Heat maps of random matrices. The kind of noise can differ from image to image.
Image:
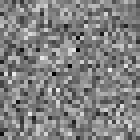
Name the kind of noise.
independent entries
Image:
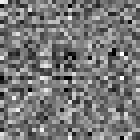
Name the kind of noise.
low rank plus noise
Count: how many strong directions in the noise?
two
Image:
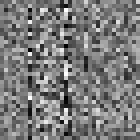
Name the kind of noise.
columns of uneven size
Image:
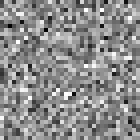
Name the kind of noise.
independent entries
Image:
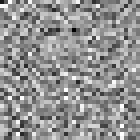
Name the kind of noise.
low rank plus noise
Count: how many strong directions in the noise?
two
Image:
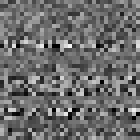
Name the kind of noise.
rows of uneven size
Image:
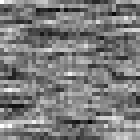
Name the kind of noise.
streaked along the rows
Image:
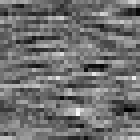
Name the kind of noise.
streaked along the rows
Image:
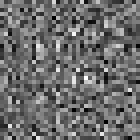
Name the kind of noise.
low rank plus noise
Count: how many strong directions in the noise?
two
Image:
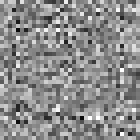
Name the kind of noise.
low rank plus noise
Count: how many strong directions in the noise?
three or four
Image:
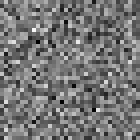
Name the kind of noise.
low rank plus noise
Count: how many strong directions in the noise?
five to eight
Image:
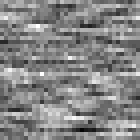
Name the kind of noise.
streaked along the rows
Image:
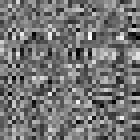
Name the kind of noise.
low rank plus noise
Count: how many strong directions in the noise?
one
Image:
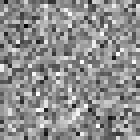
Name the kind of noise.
independent entries
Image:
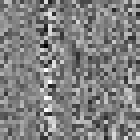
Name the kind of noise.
columns of uneven size
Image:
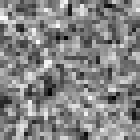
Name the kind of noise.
blotchy
